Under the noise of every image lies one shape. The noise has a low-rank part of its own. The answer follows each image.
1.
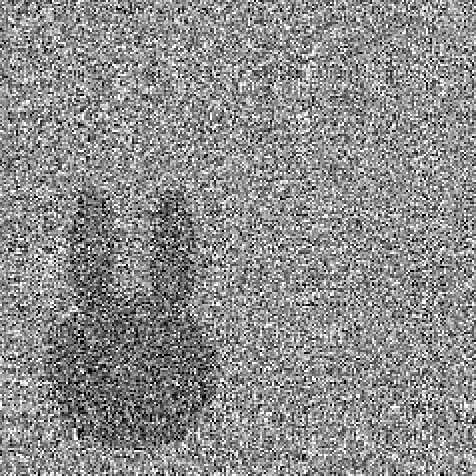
rabbit's head
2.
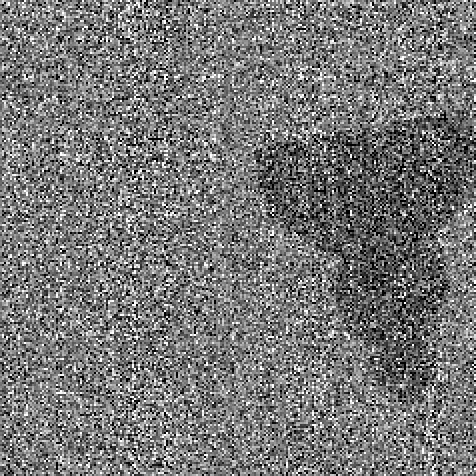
chess pawn
